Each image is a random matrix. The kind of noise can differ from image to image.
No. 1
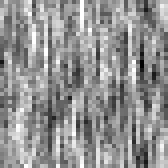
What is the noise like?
streaked along the columns
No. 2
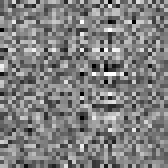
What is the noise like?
low rank plus noise
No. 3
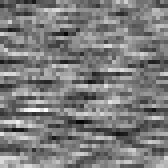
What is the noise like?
streaked along the rows
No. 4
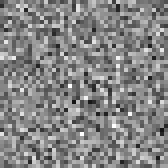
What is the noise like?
independent entries
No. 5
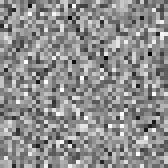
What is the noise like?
independent entries
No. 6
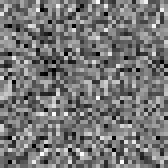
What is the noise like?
low rank plus noise
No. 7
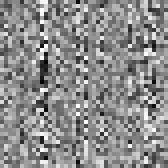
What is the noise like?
columns of uneven size
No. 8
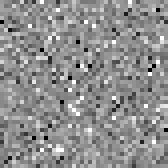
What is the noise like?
heavy tails
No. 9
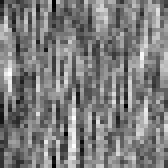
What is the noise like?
streaked along the columns
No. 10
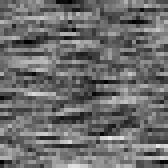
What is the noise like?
streaked along the rows
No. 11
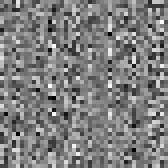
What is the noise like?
columns of uneven size
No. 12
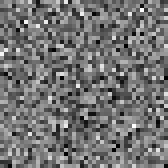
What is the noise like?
independent entries
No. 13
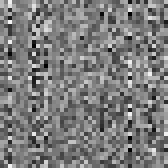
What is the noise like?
columns of uneven size
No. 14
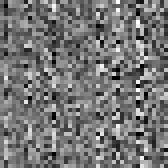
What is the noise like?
columns of uneven size
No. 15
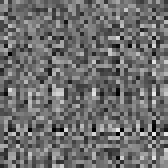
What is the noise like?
low rank plus noise
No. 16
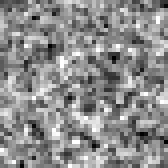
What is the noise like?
blotchy
